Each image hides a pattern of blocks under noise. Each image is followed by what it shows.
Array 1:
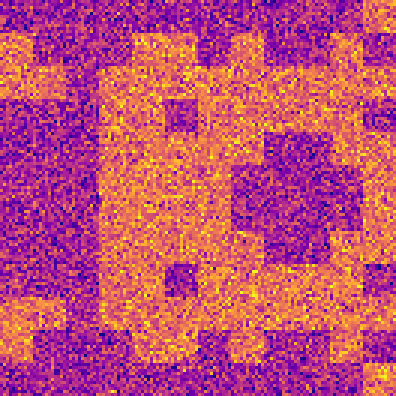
top and bottom mirror each other
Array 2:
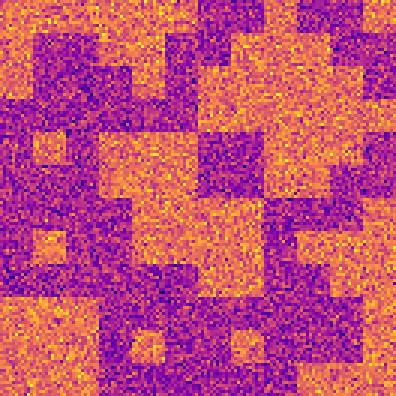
mirrored about the diagonal from the bottom left
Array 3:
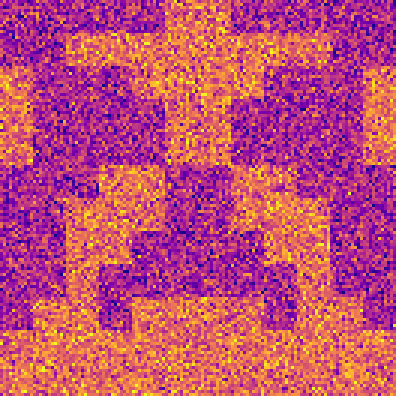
left and right mirror each other
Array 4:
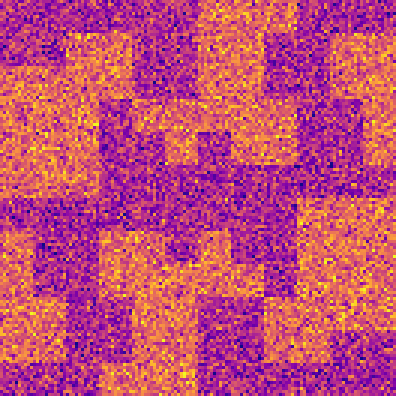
the same after a half turn
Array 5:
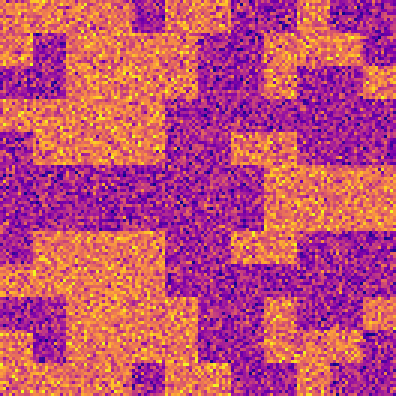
top and bottom mirror each other
